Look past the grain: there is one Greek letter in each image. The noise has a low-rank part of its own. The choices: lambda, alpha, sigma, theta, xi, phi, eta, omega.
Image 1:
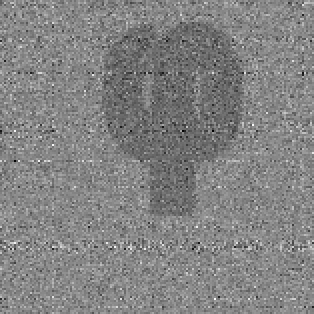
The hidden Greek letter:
phi
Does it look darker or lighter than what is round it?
darker
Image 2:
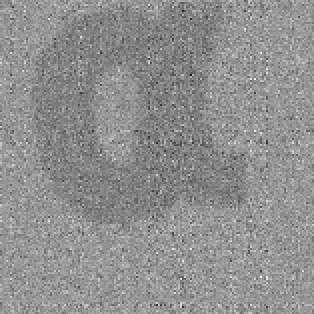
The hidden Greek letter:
alpha
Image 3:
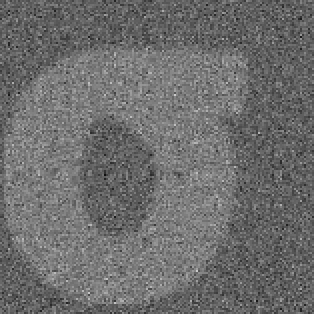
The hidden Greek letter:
sigma
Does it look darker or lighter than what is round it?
lighter
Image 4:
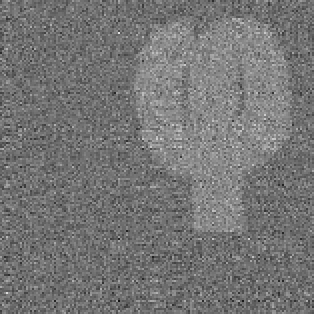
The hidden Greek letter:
phi
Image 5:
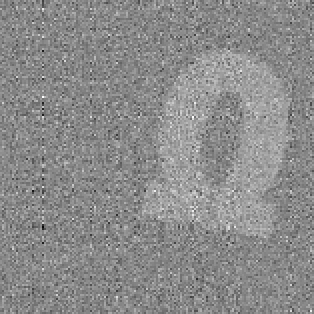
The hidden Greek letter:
omega
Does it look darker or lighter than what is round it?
lighter
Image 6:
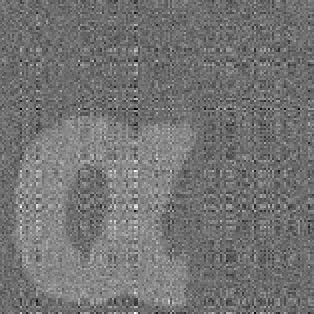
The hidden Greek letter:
alpha
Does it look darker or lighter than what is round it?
lighter
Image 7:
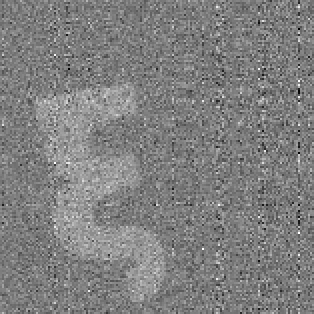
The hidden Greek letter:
xi
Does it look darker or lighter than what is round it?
lighter
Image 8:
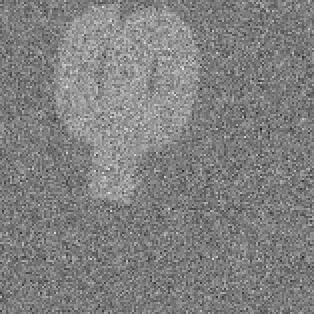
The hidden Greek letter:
phi
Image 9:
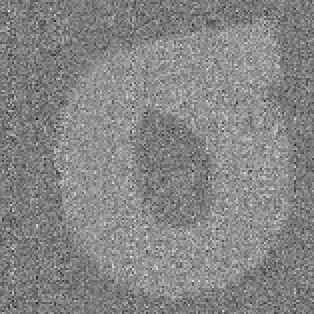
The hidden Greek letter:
sigma
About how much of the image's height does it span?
nearly all
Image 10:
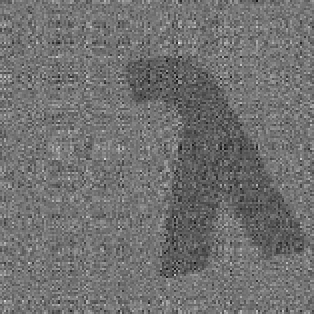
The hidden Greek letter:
lambda
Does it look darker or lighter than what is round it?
darker
